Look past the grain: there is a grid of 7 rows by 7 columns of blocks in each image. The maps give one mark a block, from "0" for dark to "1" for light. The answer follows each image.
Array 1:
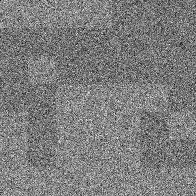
1111000
0000000
0100000
0011110
1011101
1011100
1111111
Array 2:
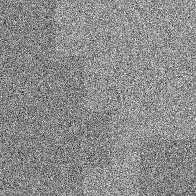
0011111
0011111
0001111
0001111
0000111
0000100
0001100
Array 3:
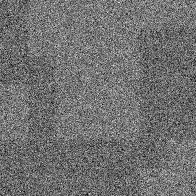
0111111
0111100
0011100
1011100
1011100
0000001
0000011
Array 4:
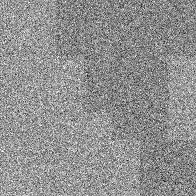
1100000
1100000
1110001
1110001
1111001
1111100
1111100
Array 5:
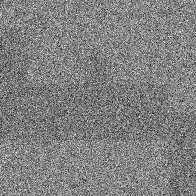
1111111
0111111
0110111
0000001
0000000
1111110
1111110
